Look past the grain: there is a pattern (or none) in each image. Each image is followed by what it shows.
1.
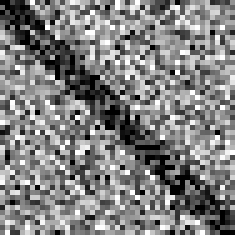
a diagonal band
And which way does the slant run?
top left to bottom right
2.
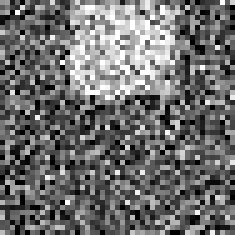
one block
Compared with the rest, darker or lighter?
lighter
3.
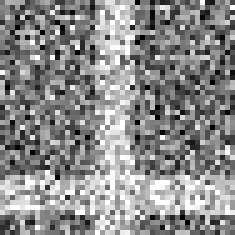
bands of rows crossing bands of columns
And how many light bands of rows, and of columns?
1 and 1
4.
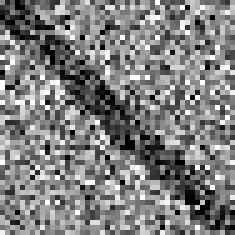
a diagonal band
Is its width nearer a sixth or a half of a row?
a sixth
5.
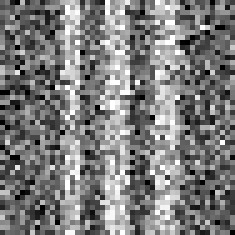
bands of columns
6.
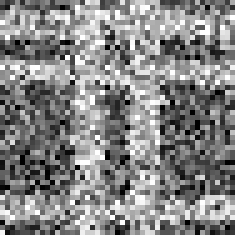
bands of rows crossing bands of columns
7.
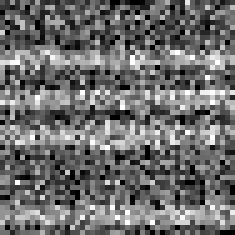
bands of rows
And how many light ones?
4
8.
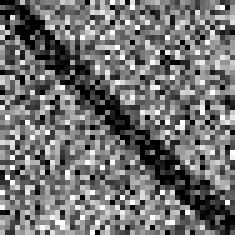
a diagonal band
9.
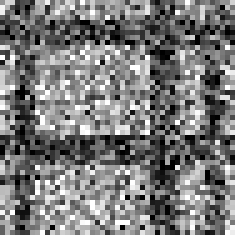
bands of rows crossing bands of columns
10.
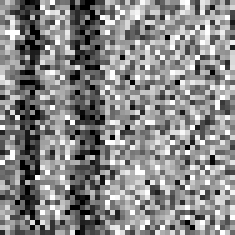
bands of columns
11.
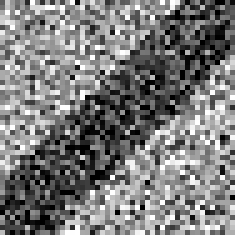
a diagonal band
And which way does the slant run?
bottom left to top right
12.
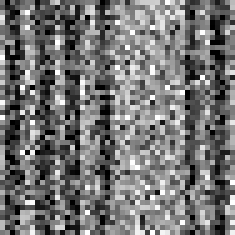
bands of columns
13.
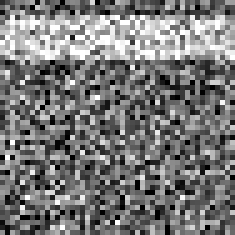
one band of rows
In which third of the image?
top
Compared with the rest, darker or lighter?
lighter
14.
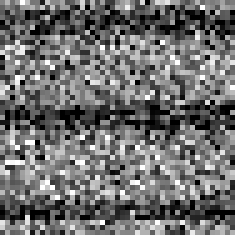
bands of rows
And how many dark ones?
3
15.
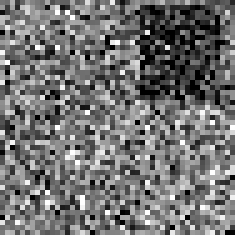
one block
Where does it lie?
top right
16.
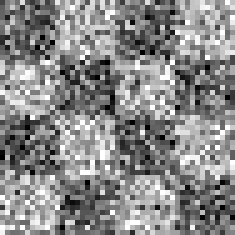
a checkerboard
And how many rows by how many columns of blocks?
4 by 4
